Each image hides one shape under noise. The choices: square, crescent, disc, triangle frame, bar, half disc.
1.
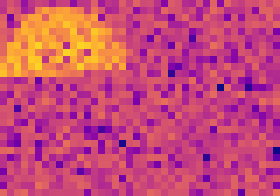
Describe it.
light half disc, top left
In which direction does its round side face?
up
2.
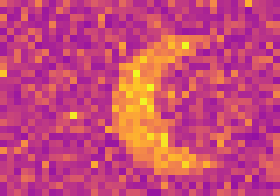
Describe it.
light crescent
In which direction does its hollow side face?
right
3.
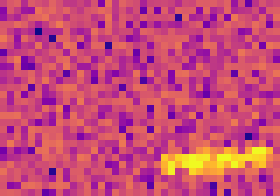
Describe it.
light bar, bottom right
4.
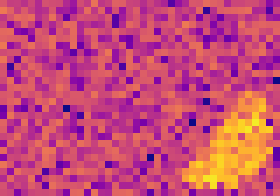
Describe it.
light half disc
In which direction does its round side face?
down and right
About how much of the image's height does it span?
half
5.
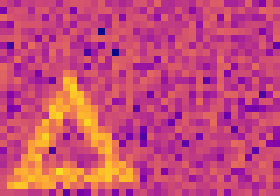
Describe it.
light triangle frame
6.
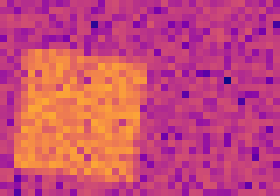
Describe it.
light square
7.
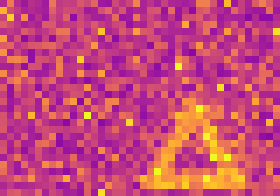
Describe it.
light triangle frame
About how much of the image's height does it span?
half
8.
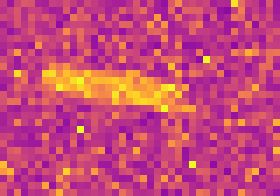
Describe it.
light bar
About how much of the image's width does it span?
half
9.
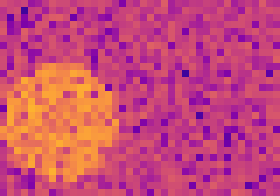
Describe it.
light disc
